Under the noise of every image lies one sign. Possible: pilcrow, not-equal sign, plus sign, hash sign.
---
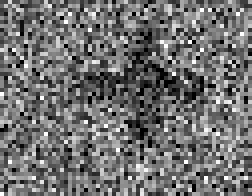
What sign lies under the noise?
plus sign
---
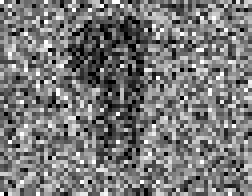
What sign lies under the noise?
pilcrow
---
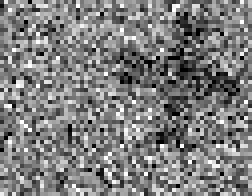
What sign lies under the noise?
plus sign
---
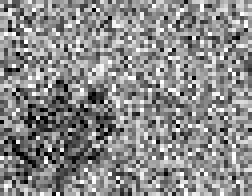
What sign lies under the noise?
hash sign
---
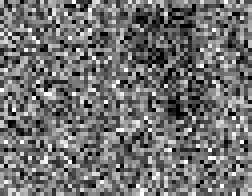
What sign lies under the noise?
pilcrow
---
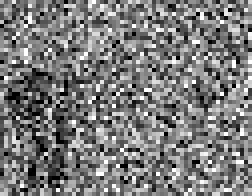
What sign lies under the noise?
pilcrow
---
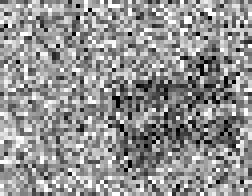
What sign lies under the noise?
not-equal sign
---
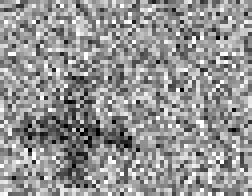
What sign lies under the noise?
plus sign
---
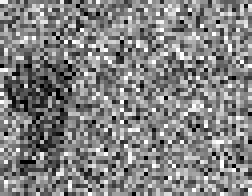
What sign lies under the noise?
pilcrow
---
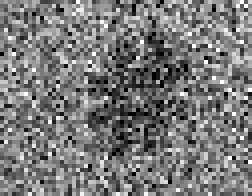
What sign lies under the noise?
hash sign
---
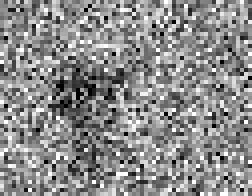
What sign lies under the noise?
pilcrow
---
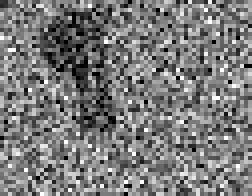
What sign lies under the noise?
pilcrow
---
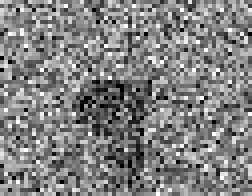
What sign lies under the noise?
pilcrow
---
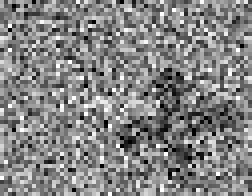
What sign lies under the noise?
plus sign
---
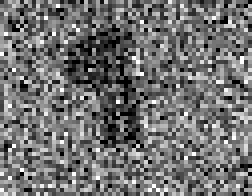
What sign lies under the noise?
pilcrow
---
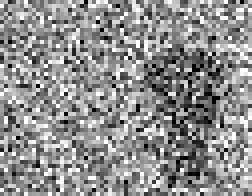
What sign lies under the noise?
pilcrow
